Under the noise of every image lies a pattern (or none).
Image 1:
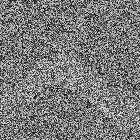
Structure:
a wavy band
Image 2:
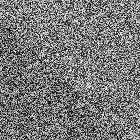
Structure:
a sharp edge
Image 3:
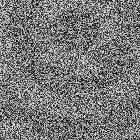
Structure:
rings round one point
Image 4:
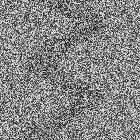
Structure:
a wavy band
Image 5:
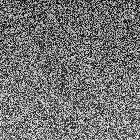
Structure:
a smooth slope
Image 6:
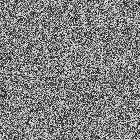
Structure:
only noise
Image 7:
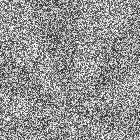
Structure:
spokes from one point
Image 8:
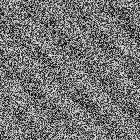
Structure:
diagonal stripes
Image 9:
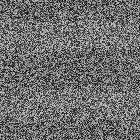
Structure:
horizontal stripes
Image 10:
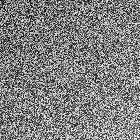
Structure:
a smooth slope
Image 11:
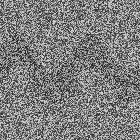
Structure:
a wavy band
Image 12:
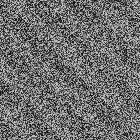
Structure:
diagonal stripes
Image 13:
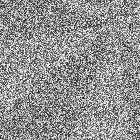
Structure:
spokes from one point
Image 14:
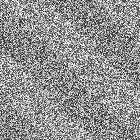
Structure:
diagonal stripes
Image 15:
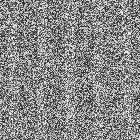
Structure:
vertical stripes
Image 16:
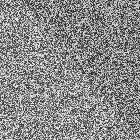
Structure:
a sharp edge
